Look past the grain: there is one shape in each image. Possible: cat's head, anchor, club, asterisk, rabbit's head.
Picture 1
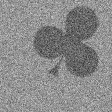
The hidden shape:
club
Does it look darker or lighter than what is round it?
darker
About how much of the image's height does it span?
two thirds
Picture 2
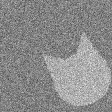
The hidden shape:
cat's head
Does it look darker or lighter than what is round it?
lighter
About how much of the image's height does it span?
two thirds
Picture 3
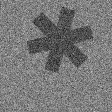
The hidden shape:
asterisk
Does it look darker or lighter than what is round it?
darker
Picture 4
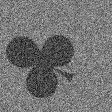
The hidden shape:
club
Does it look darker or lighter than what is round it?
darker
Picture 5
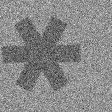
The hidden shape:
asterisk
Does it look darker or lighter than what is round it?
darker
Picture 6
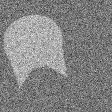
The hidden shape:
cat's head
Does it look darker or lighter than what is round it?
lighter
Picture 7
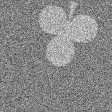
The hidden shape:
club
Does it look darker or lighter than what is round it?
lighter
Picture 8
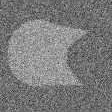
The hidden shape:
cat's head
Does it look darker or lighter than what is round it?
lighter
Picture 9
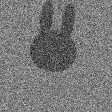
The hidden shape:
rabbit's head
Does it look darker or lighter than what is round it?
darker
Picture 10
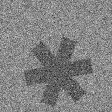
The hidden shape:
asterisk
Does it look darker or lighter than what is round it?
darker
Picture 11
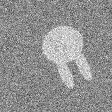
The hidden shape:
rabbit's head
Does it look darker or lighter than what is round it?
lighter
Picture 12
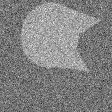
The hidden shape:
cat's head
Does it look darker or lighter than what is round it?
lighter
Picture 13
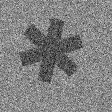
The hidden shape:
asterisk
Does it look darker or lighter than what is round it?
darker
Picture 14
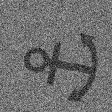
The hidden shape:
anchor
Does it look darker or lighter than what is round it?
darker
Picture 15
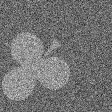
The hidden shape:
club
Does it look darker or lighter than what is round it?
lighter
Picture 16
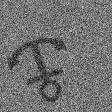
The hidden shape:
anchor
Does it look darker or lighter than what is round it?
darker
